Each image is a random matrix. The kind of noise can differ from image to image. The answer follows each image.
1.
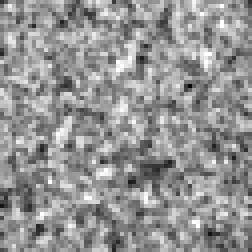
blotchy
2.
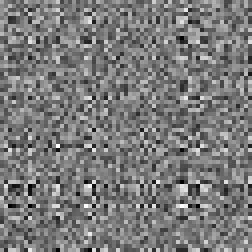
low rank plus noise
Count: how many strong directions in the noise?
one
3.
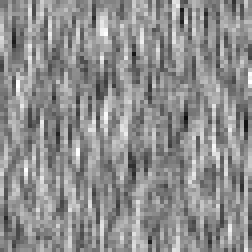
streaked along the columns
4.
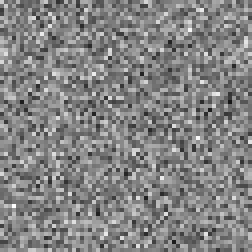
independent entries
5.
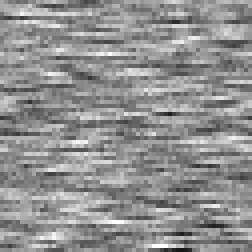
streaked along the rows
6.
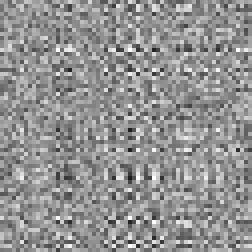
low rank plus noise
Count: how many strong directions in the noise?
one
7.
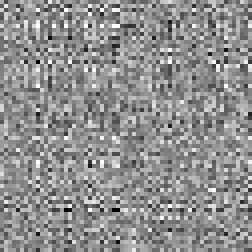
low rank plus noise
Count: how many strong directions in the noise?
two
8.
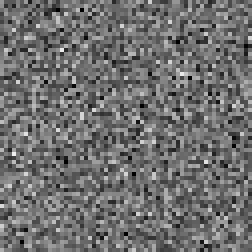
independent entries
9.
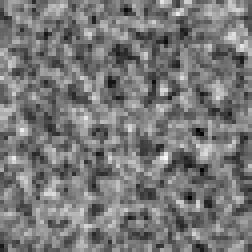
blotchy
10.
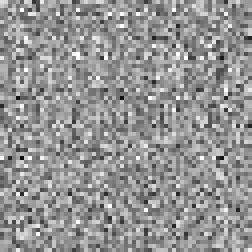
low rank plus noise
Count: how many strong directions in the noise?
five to eight
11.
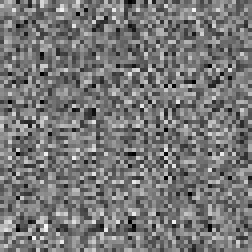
low rank plus noise
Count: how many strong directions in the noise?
three or four
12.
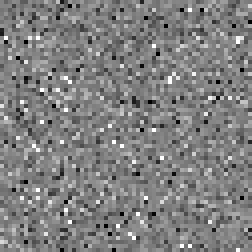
heavy tails
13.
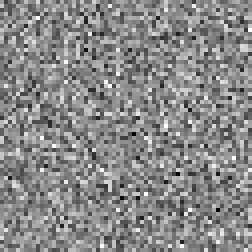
independent entries
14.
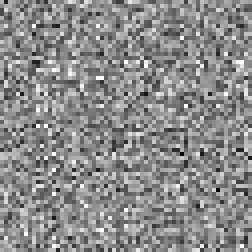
low rank plus noise
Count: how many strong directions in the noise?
five to eight
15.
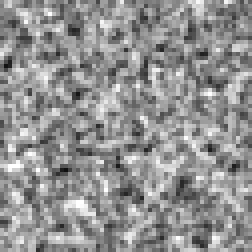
blotchy
